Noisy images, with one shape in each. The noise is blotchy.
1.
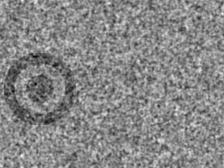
bullseye
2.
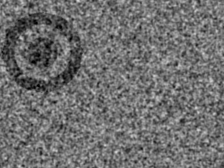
bullseye
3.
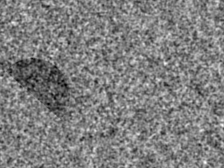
half disc
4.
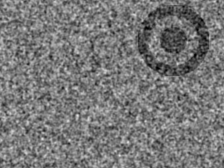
bullseye
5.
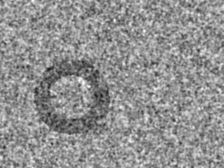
ring
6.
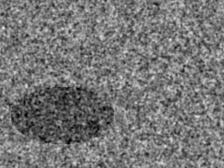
ellipse
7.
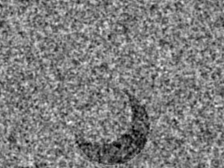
crescent
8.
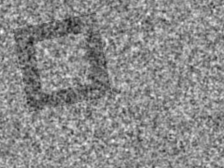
square frame
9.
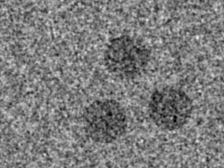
three dots
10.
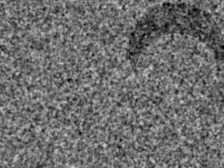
crescent
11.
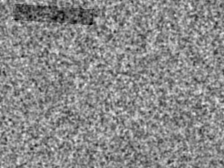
bar
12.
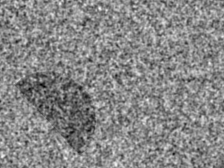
half disc
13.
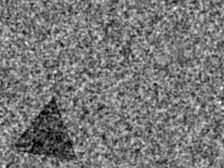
triangle
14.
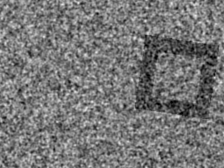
square frame
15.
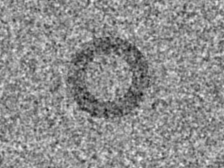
ring
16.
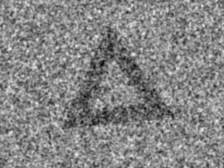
triangle frame
